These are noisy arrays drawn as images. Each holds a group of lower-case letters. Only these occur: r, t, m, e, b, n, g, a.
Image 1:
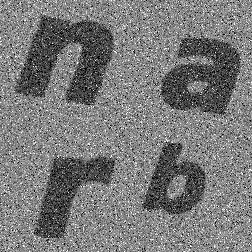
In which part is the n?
top left
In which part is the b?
bottom right
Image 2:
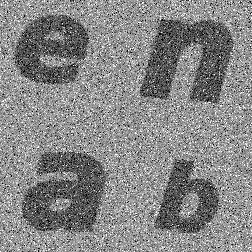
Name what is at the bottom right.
b
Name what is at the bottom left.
a
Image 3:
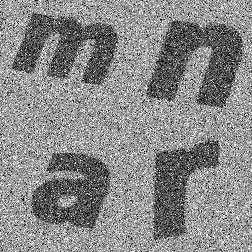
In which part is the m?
top left
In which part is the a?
bottom left
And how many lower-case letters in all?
4
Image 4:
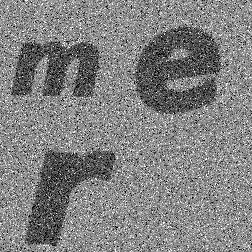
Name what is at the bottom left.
r
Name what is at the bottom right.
nothing
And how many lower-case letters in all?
3
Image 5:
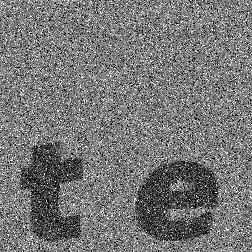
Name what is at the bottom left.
t
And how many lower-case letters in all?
2
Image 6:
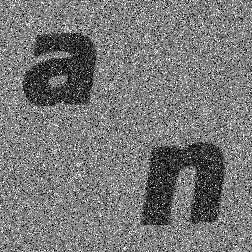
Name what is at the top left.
a
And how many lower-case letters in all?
2
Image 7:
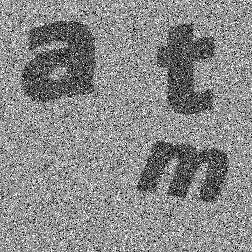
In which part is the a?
top left
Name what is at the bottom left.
nothing
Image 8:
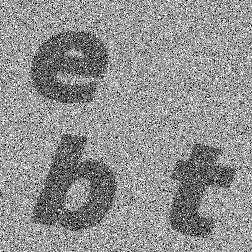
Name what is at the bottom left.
b
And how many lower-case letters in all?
3
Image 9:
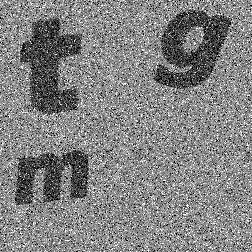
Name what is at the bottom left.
m
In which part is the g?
top right
